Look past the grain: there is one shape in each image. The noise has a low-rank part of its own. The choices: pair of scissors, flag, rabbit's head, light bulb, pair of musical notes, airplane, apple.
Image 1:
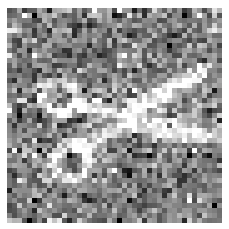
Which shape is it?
pair of scissors
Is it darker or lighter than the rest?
lighter
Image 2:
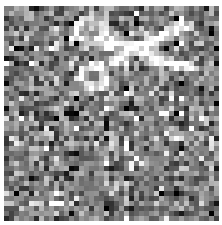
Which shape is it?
pair of scissors
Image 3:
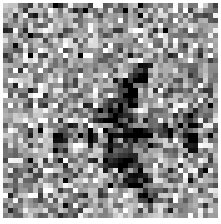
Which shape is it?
airplane
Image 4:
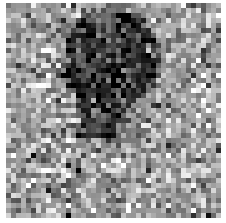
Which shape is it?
light bulb
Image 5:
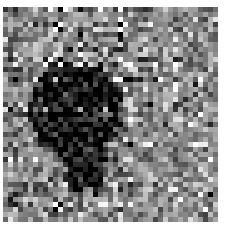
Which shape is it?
light bulb
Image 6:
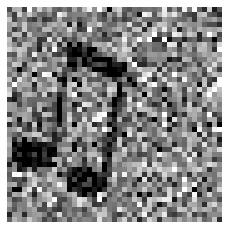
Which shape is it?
pair of musical notes
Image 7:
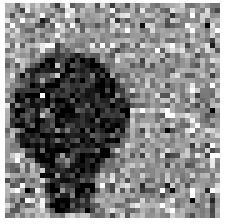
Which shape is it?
light bulb
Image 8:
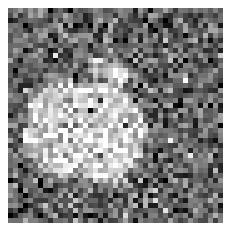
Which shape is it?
apple
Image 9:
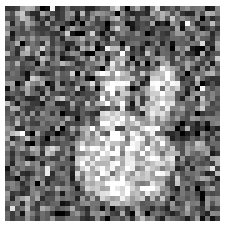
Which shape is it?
rabbit's head
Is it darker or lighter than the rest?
lighter
